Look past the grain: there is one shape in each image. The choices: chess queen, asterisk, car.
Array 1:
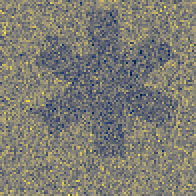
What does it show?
dark asterisk
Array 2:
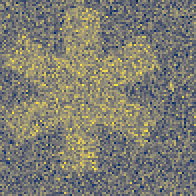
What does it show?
light asterisk
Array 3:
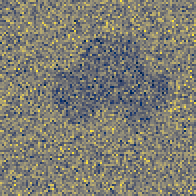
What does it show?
dark car
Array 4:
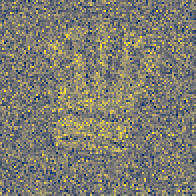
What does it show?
light chess queen
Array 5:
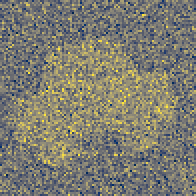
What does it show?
light car
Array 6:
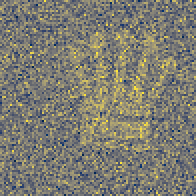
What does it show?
light chess queen
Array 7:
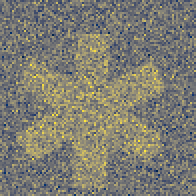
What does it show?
light asterisk
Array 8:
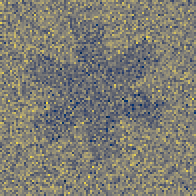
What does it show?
dark asterisk
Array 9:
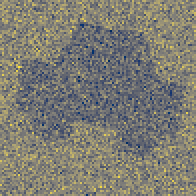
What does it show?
dark car
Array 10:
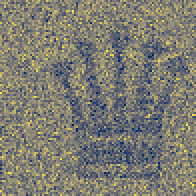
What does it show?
dark chess queen
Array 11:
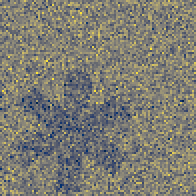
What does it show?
dark asterisk
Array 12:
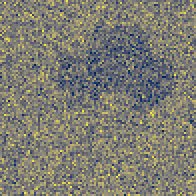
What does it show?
dark car
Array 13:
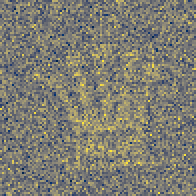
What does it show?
light chess queen
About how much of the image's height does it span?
two thirds
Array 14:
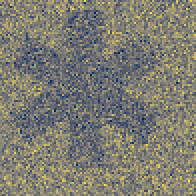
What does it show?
dark asterisk
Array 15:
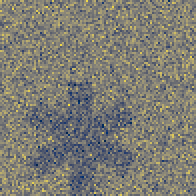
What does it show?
dark asterisk
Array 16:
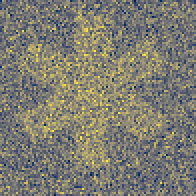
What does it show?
light asterisk
